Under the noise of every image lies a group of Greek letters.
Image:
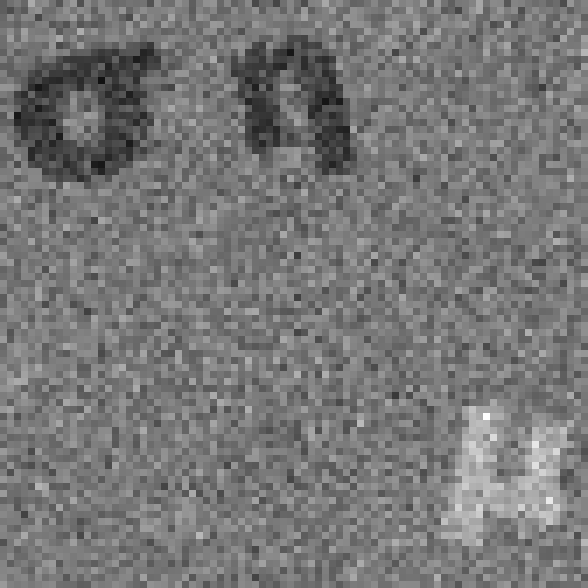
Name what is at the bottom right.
mu
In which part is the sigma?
top left
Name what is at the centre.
nothing
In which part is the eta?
top middle
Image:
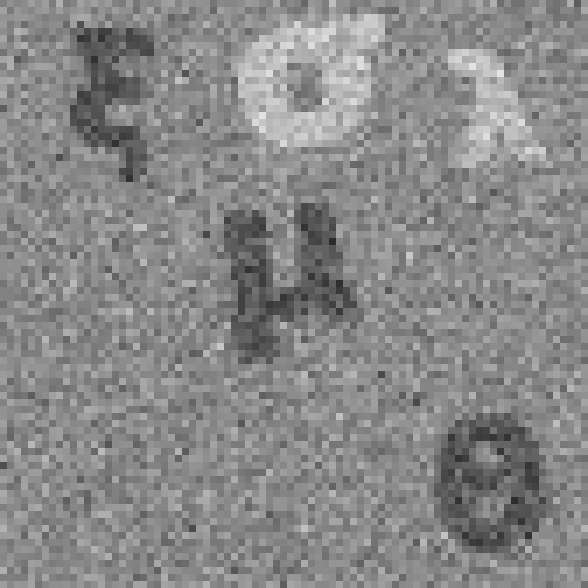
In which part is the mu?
centre
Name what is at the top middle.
sigma
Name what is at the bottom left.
nothing
